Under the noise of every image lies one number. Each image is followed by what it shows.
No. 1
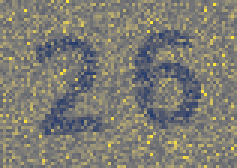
26
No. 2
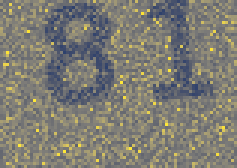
81
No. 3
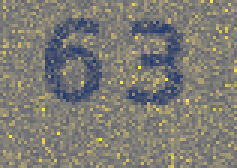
63
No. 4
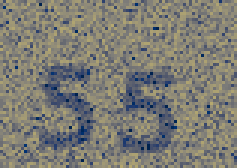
55
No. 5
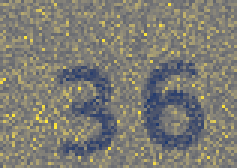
36
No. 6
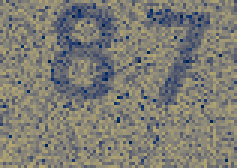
87
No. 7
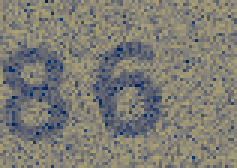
86
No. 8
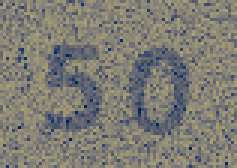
50
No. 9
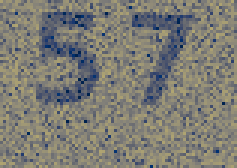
57
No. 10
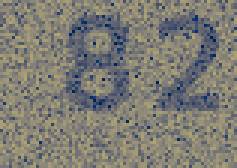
82
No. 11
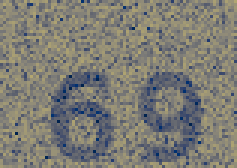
69
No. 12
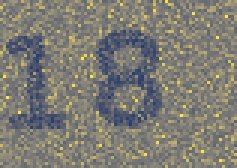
18
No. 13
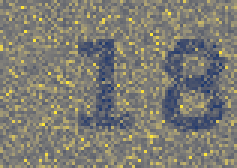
18
